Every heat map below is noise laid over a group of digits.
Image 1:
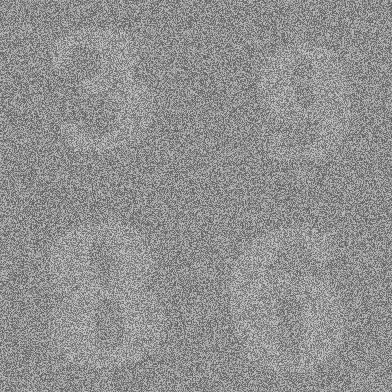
top left: 3; top right: 9; bottom left: 8; bottom right: 6
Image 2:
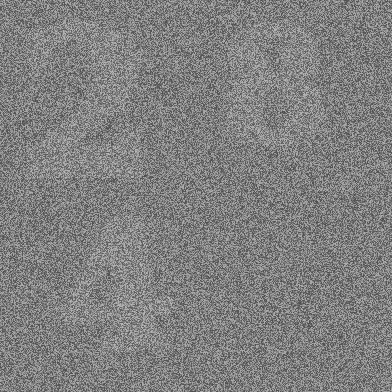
top left: 2; top right: 8; bottom left: 4
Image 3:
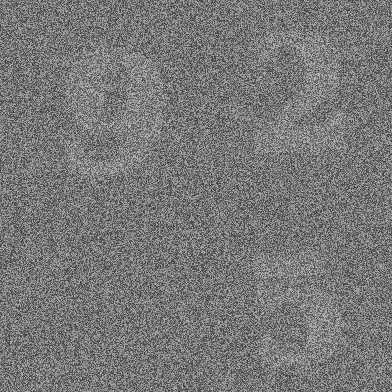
top left: 9; top right: 2; bottom right: 5
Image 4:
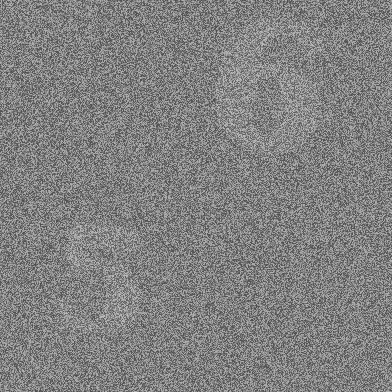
top right: 6; bottom left: 5
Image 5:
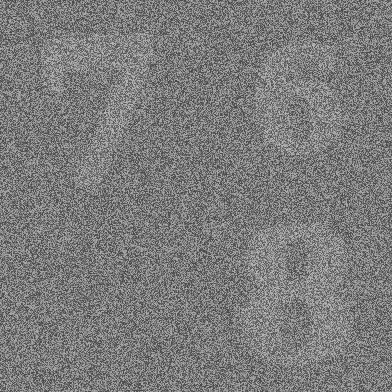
top left: 7; top right: 6; bottom right: 8
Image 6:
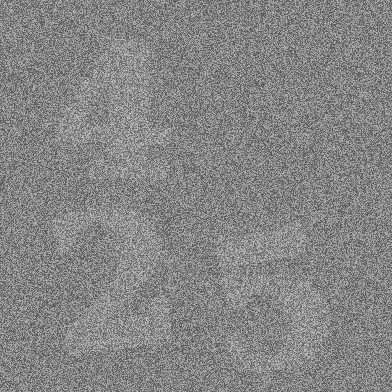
top left: 4; bottom left: 2; bottom right: 5
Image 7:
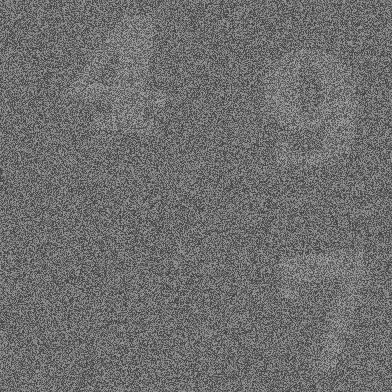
top left: 4; top right: 9; bottom right: 7
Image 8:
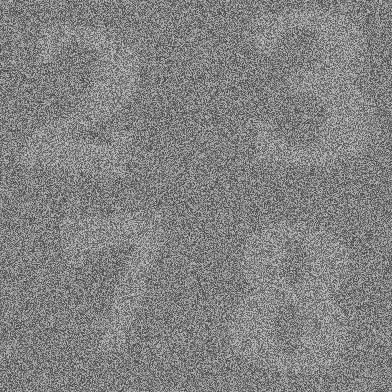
top left: 2; top right: 3; bottom left: 7; bottom right: 8
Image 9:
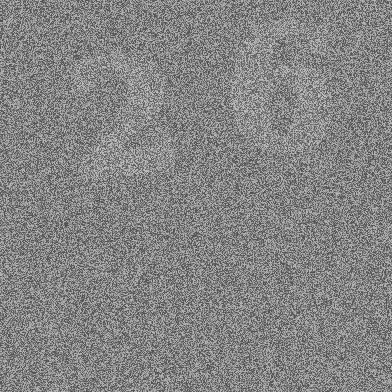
top left: 2; top right: 6
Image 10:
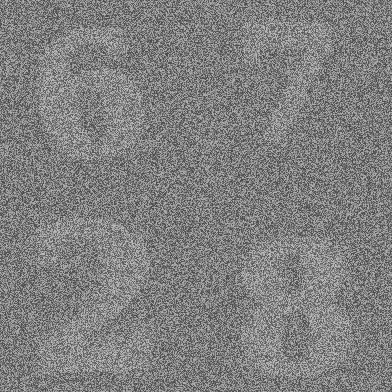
top left: 6; top right: 7; bottom left: 2; bottom right: 8
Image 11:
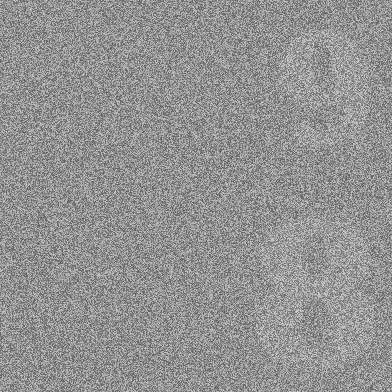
top right: 9; bottom right: 8
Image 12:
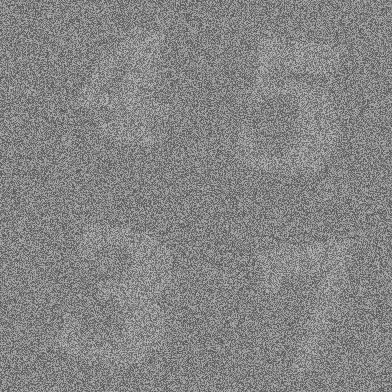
top left: 4; top right: 5; bottom left: 3; bottom right: 7
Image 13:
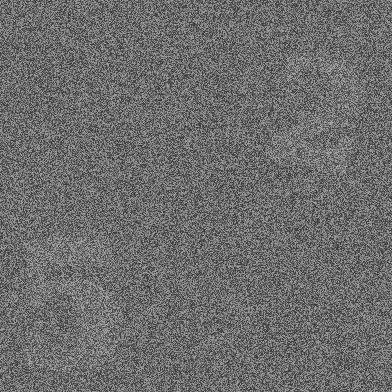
top right: 2; bottom left: 5
